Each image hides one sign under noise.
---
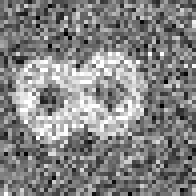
light infinity sign
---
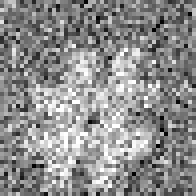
light hash sign
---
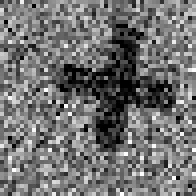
dark plus sign
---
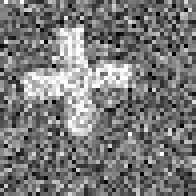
light plus sign
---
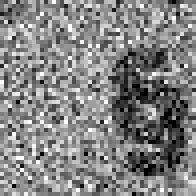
dark section sign
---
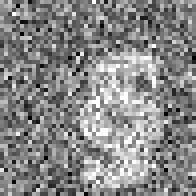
light section sign
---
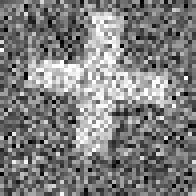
light plus sign
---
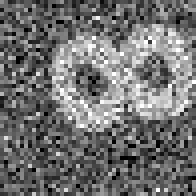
light infinity sign
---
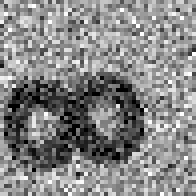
dark infinity sign
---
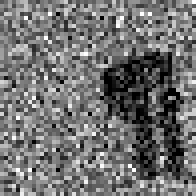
dark pilcrow
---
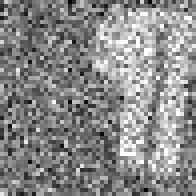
light pilcrow
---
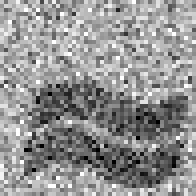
dark approximately sign
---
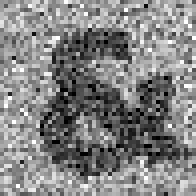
dark ampersand
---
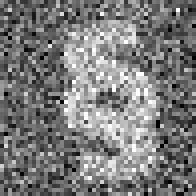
light section sign
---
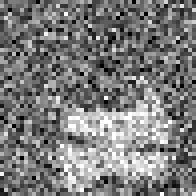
light not-equal sign
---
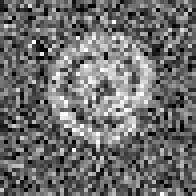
light at sign
